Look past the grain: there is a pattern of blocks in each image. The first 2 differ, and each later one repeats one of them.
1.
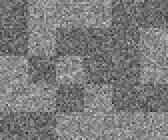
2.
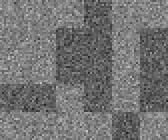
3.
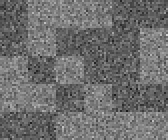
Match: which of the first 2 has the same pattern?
1
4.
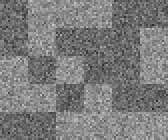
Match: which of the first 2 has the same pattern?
1
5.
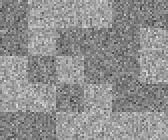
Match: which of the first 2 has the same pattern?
1
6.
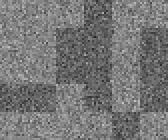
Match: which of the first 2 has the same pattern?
2
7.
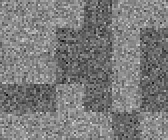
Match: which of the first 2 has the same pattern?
2
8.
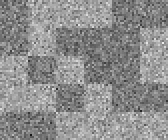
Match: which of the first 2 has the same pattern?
1
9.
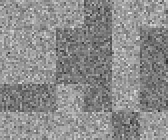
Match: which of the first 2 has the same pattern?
2
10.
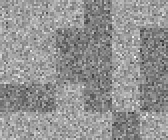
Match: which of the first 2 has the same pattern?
2
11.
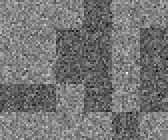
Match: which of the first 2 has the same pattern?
2
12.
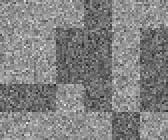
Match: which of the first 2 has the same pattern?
2
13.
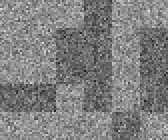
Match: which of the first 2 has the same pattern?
2
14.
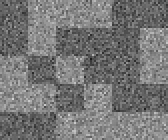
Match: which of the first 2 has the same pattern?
1
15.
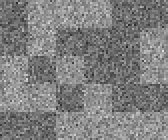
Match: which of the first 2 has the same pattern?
1
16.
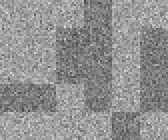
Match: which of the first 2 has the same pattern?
2
